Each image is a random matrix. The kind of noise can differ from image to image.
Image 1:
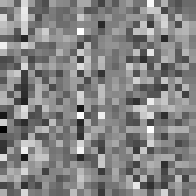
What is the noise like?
columns of uneven size
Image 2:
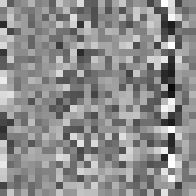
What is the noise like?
columns of uneven size
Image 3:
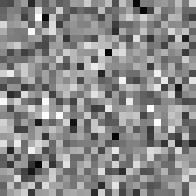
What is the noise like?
independent entries
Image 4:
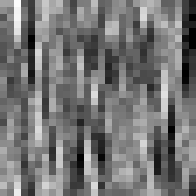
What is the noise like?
streaked along the columns
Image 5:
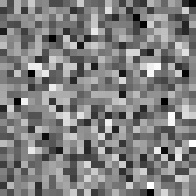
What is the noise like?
independent entries
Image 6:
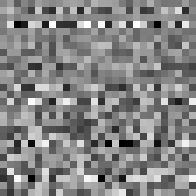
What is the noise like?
rows of uneven size
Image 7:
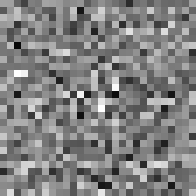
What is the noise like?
low rank plus noise
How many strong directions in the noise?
five to eight
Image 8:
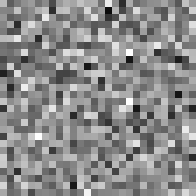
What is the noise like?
independent entries
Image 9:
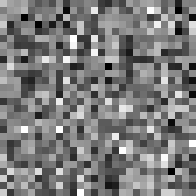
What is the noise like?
low rank plus noise
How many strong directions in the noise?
three or four
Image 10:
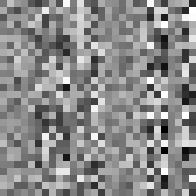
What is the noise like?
columns of uneven size
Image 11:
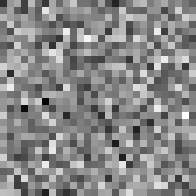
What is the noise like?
independent entries
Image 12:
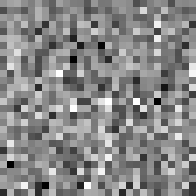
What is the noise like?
low rank plus noise
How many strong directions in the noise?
five to eight
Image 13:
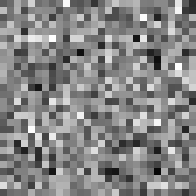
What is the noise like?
low rank plus noise
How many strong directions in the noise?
five to eight
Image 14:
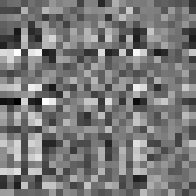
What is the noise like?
low rank plus noise
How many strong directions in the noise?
one
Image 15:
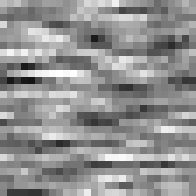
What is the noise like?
streaked along the rows
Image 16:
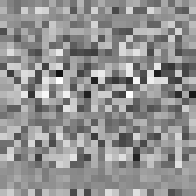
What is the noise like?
rows of uneven size
